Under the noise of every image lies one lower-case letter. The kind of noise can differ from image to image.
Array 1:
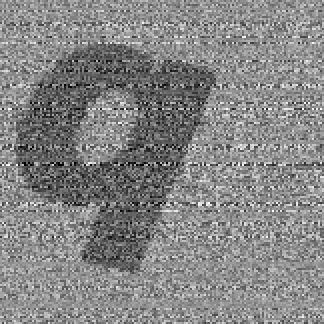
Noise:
rows of uneven size
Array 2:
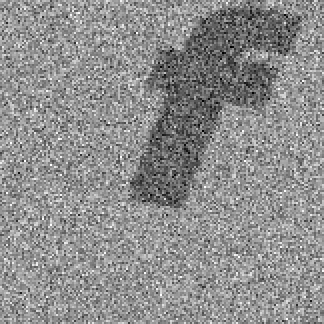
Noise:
independent entries
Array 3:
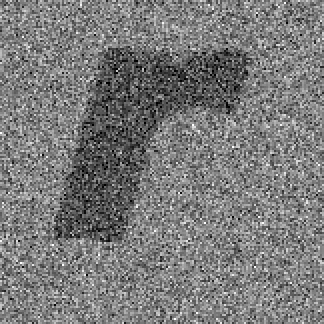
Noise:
independent entries
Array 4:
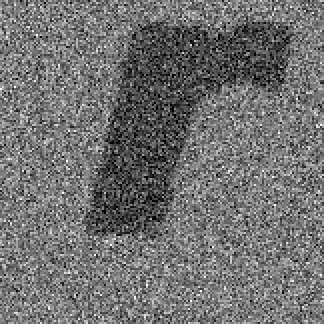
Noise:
independent entries
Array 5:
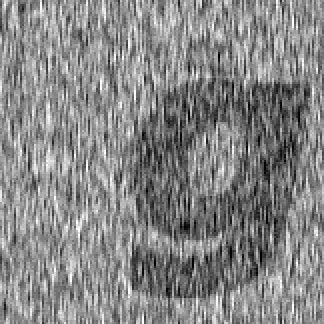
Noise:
streaked along the columns
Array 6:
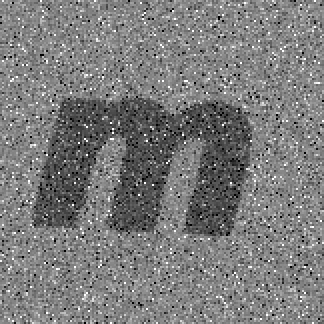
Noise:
heavy tails
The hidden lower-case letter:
m
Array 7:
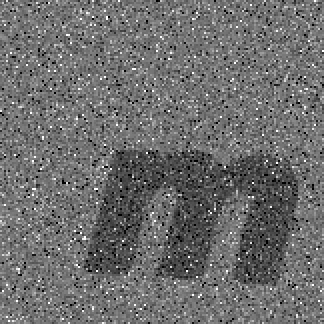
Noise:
heavy tails
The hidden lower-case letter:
m
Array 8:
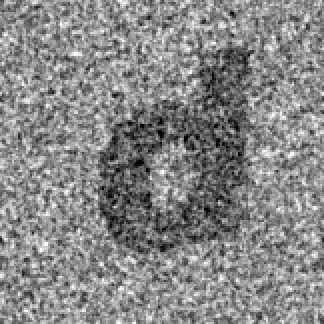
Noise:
blotchy
